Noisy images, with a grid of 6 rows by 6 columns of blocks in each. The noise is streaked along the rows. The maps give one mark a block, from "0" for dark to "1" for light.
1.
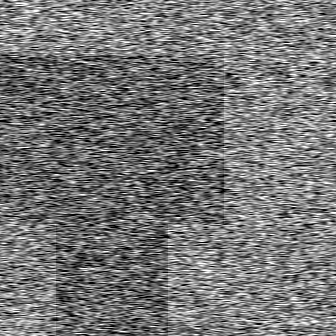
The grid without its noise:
1 1 1 1 1 1
0 0 0 0 1 1
0 0 0 0 1 1
0 0 0 0 1 1
1 0 0 1 1 1
1 0 0 1 1 1
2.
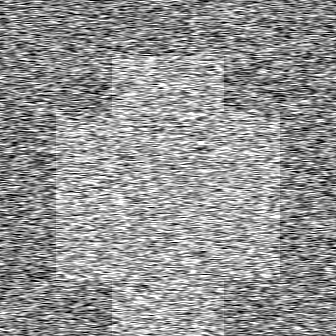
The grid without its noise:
0 0 0 0 0 0
0 0 1 1 0 0
0 1 1 1 1 0
0 1 1 1 1 0
0 1 1 1 1 0
0 0 1 1 0 0
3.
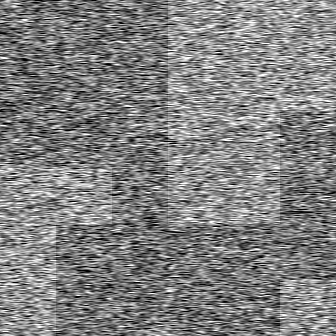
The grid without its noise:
0 0 0 1 1 1
0 0 0 1 1 1
0 0 0 1 1 0
1 1 0 1 1 0
1 0 0 0 0 0
1 0 0 0 0 1
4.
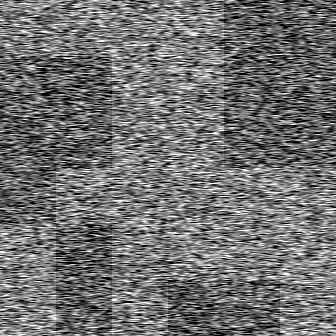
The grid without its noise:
1 1 1 1 0 0
0 0 1 1 0 0
0 0 1 1 0 0
0 1 1 1 1 1
1 0 1 1 1 1
1 0 1 0 0 1
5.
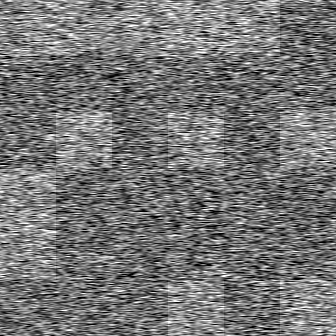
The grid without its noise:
1 1 1 1 1 0
0 0 0 0 0 0
0 1 0 1 0 1
1 0 0 0 0 0
1 0 0 0 0 0
0 0 0 1 0 1
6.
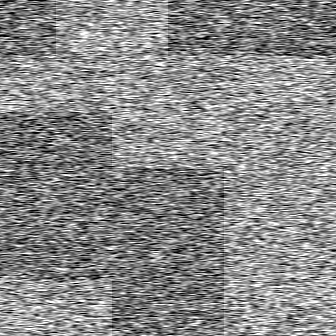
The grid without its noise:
0 1 1 0 0 0
1 1 1 1 1 1
0 0 1 1 1 1
0 0 0 0 1 1
0 0 0 0 1 1
1 1 0 0 1 1
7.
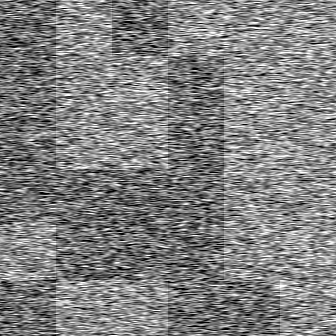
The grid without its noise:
0 1 0 1 1 1
0 1 1 0 1 1
0 1 1 0 1 1
0 0 0 0 1 1
1 0 0 0 1 1
0 1 1 0 0 1
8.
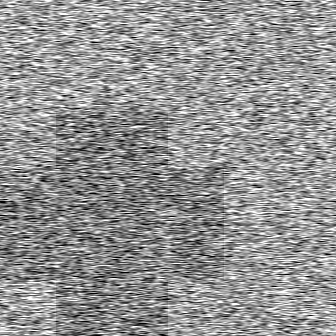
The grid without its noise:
1 1 1 1 1 1
1 1 1 1 1 1
1 0 0 1 1 1
0 0 0 0 1 1
0 0 0 0 1 1
1 0 0 1 1 1
